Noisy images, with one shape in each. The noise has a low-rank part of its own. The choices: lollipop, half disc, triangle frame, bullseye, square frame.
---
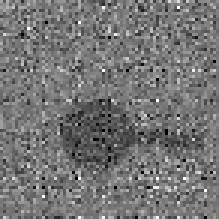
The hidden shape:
lollipop
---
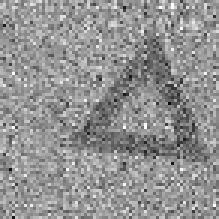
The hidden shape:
triangle frame
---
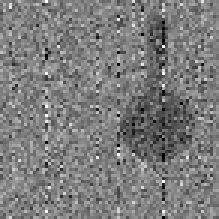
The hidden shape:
lollipop
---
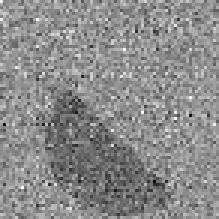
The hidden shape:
half disc
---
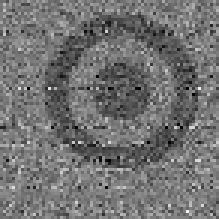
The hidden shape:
bullseye
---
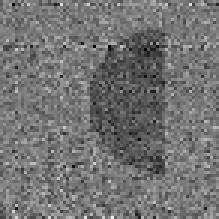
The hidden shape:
half disc
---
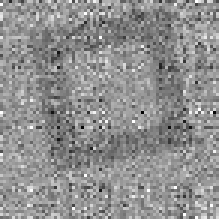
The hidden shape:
square frame
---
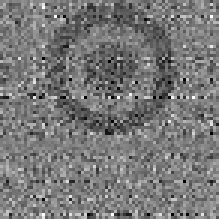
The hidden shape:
bullseye
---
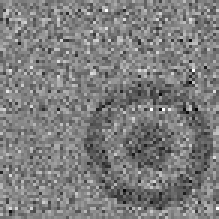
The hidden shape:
bullseye
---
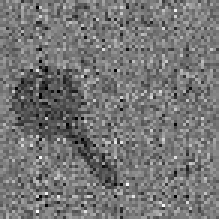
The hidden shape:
lollipop
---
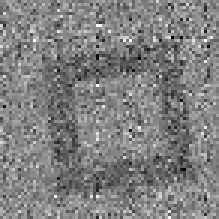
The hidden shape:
square frame
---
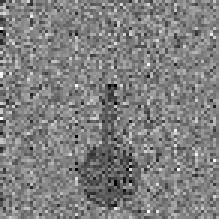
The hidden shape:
lollipop
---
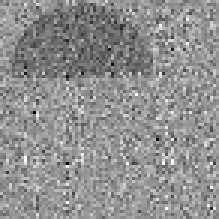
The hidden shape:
half disc
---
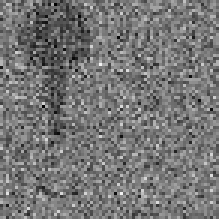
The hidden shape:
lollipop
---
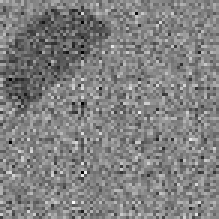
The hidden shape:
half disc
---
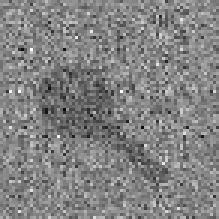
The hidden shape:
lollipop
